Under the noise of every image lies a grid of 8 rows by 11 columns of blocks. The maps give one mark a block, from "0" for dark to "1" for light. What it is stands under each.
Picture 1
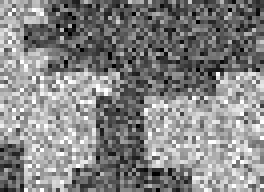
11000000000
10000000000
11000000000
11111000011
11110011111
11110011111
01110011111
01100000111
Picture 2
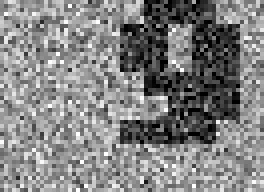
11111100011
11111001001
11111001001
11111100001
11111110001
11111000011
11111111111
11111111111
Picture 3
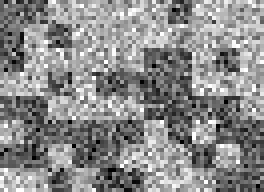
00111110111
01011111111
01111100101
11010000111
00111100001
10000010100
00100111010
11010011100
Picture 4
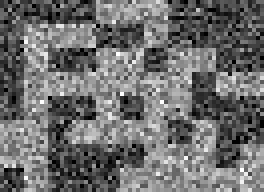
00001110000
01110010000
01001101100
01111111011
01001011000
11011110100
11000011101
01000111111
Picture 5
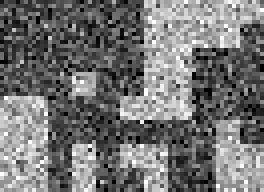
00000011111
00000011110
00000011000
00010011000
11000111000
11000000010
11010110011
11010010011
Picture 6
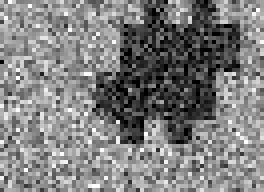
11111101011
11111000001
11111000001
11110000011
11110000011
11111010111
11111111111
11111111111
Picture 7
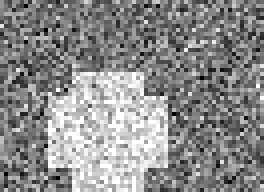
00000000000
00000000000
00000000000
00011100000
00111110000
00111110000
00111110000
00011100000
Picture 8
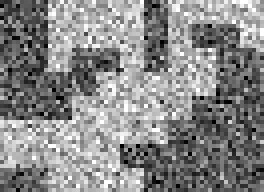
00111101111
00111101001
00100101100
00001111100
00011111000
11111110000
11111000000
00111100000
